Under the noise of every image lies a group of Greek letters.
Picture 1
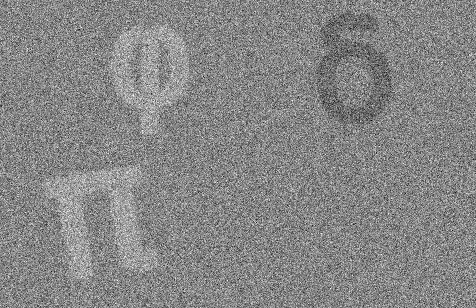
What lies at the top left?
phi
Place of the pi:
bottom left
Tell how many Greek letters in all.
3
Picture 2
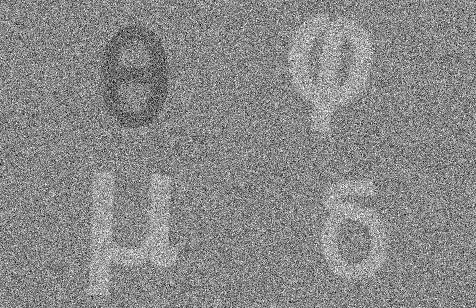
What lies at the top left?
theta
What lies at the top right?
phi
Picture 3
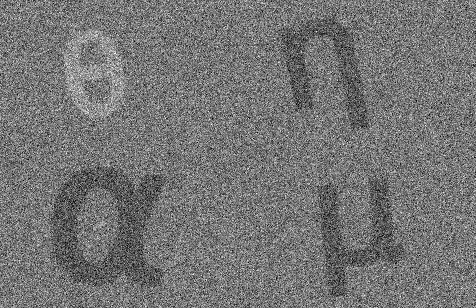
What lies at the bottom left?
alpha
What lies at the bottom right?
mu
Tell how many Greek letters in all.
4
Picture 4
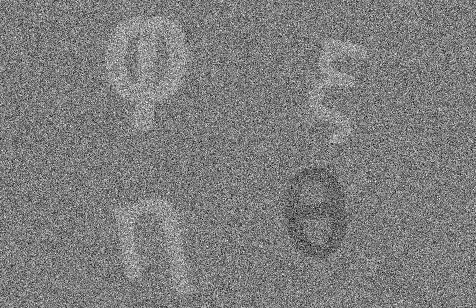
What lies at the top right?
xi
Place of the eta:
bottom left
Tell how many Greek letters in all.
4
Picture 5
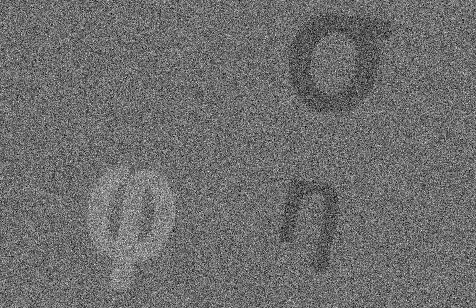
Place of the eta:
bottom right
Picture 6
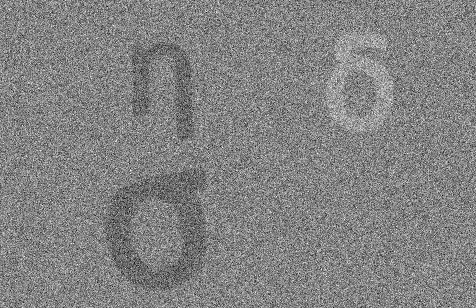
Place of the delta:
top right
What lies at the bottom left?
sigma
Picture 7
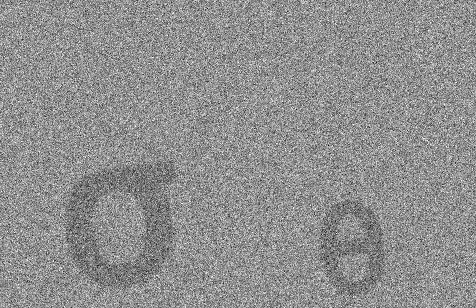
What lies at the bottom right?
theta
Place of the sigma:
bottom left
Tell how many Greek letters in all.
2
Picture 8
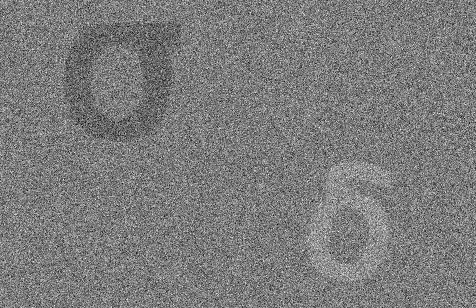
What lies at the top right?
nothing
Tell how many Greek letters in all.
2
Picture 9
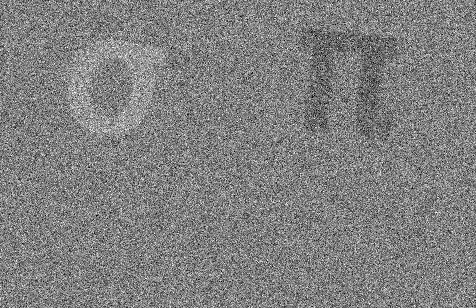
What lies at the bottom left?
nothing
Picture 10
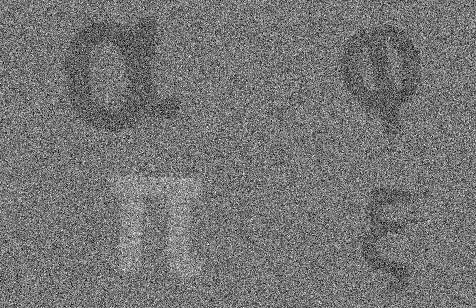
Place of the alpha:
top left
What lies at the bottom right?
xi
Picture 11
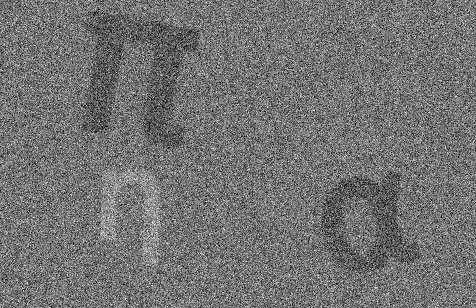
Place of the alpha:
bottom right
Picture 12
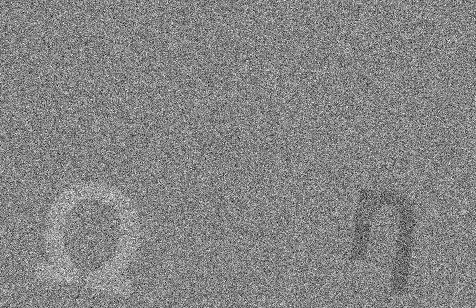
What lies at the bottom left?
omega
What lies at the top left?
nothing
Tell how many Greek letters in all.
2
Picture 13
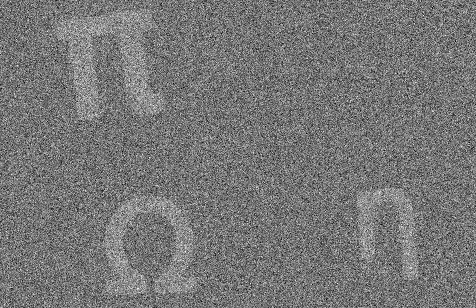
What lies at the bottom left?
omega
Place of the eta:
bottom right
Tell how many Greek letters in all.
3
